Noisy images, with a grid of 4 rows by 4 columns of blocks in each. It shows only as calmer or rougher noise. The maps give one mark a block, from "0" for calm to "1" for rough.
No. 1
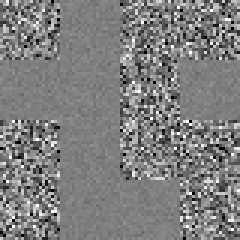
1 0 1 1
0 0 1 0
1 0 1 1
1 0 0 1
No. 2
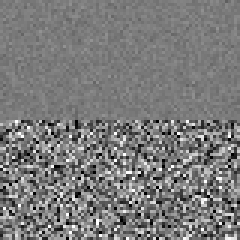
0 0 0 0
0 0 0 0
1 1 1 1
1 1 1 1
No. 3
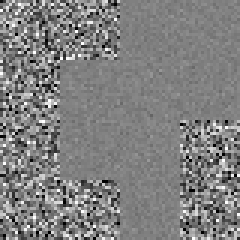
1 1 0 0
1 0 0 0
1 0 0 1
1 1 0 1
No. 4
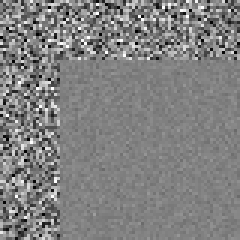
1 1 1 1
1 0 0 0
1 0 0 0
1 0 0 0
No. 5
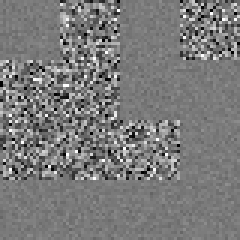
0 1 0 1
1 1 0 0
1 1 1 0
0 0 0 0
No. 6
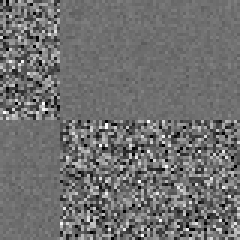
1 0 0 0
1 0 0 0
0 1 1 1
0 1 1 1
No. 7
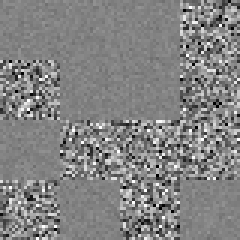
0 0 0 1
1 0 0 1
0 1 1 1
1 0 1 0
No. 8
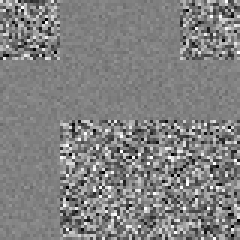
1 0 0 1
0 0 0 0
0 1 1 1
0 1 1 1
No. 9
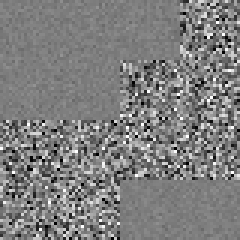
0 0 0 1
0 0 1 1
1 1 1 1
1 1 0 0
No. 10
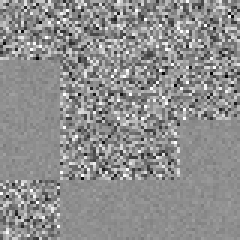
1 1 1 1
0 1 1 1
0 1 1 0
1 0 0 0
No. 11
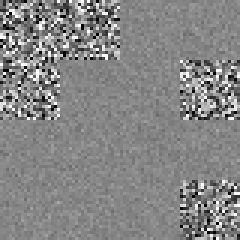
1 1 0 0
1 0 0 1
0 0 0 0
0 0 0 1
